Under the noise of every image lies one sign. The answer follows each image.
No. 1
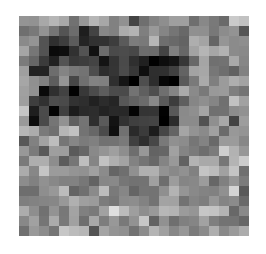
dark approximately sign
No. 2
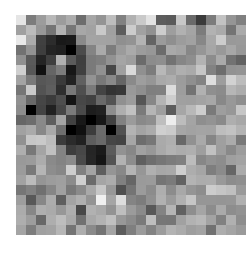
dark percent sign
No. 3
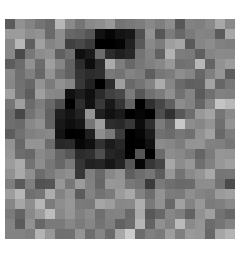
dark ampersand
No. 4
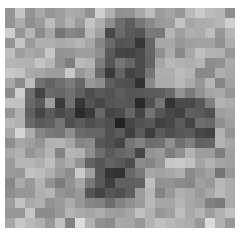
dark plus sign
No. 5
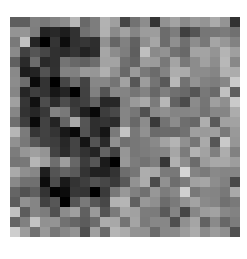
dark section sign
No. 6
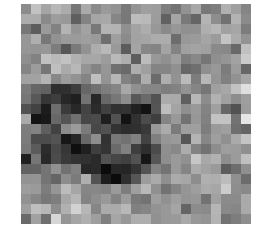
dark approximately sign
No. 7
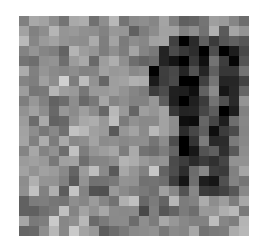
dark pilcrow
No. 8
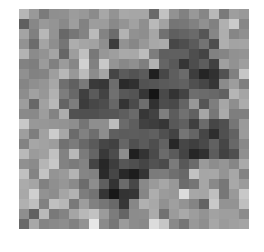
dark not-equal sign
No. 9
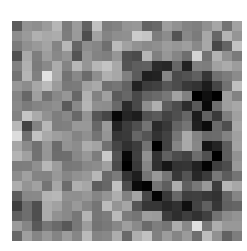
dark at sign
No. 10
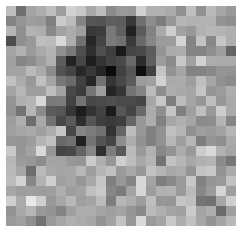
dark hash sign
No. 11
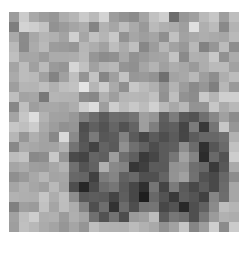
dark infinity sign
